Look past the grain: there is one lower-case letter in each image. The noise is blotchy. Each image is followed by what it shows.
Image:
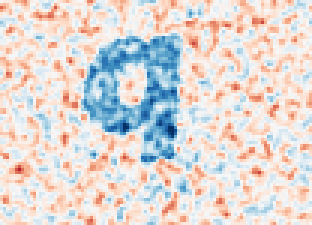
q
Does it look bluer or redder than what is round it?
bluer
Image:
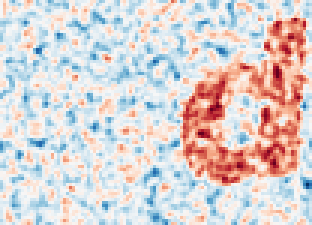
d
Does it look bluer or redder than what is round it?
redder
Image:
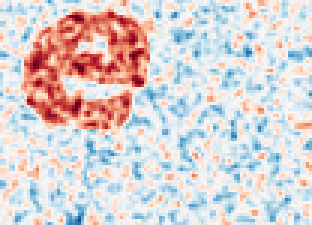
e
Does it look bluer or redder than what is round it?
redder
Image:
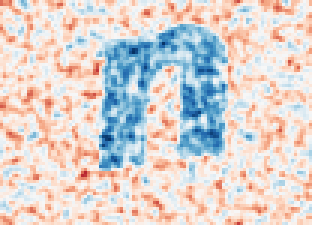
n
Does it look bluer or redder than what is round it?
bluer
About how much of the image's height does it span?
two thirds
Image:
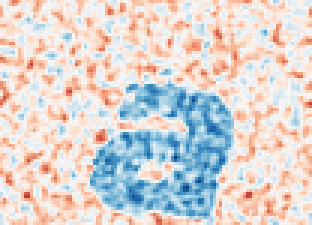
a
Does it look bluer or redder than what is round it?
bluer
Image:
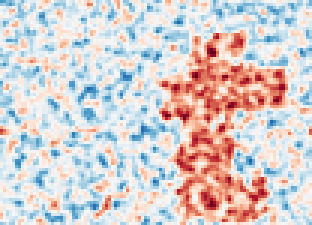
t
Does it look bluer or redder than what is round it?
redder
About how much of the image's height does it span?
nearly all
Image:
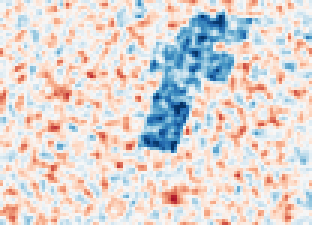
f
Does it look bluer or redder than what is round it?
bluer
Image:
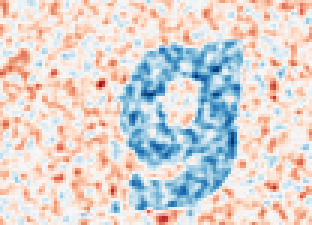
g
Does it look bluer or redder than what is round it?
bluer
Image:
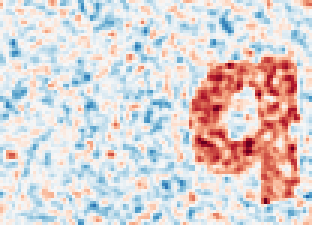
q
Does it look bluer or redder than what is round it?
redder
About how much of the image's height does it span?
two thirds
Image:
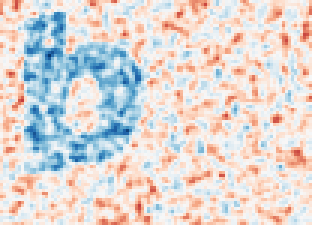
b
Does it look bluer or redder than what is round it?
bluer
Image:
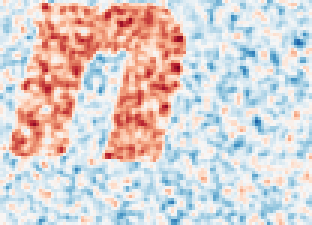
n
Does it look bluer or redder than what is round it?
redder
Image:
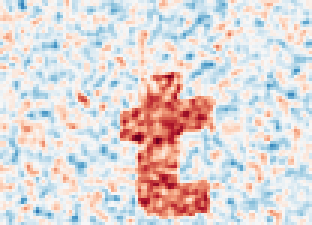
t
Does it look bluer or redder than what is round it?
redder
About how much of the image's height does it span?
two thirds
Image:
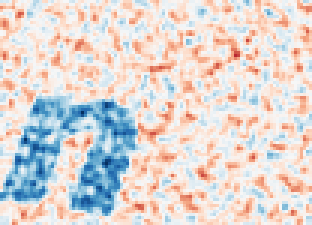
n
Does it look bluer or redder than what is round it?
bluer
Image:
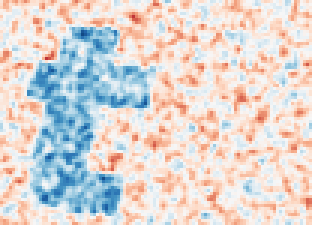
t
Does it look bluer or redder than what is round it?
bluer
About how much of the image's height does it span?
nearly all
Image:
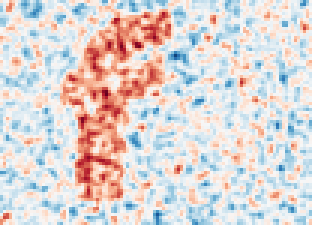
f
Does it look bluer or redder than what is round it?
redder
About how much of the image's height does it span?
nearly all
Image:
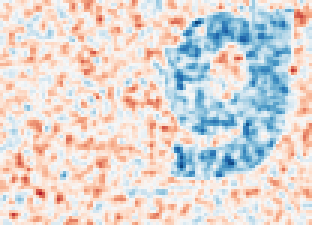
g
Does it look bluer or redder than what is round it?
bluer
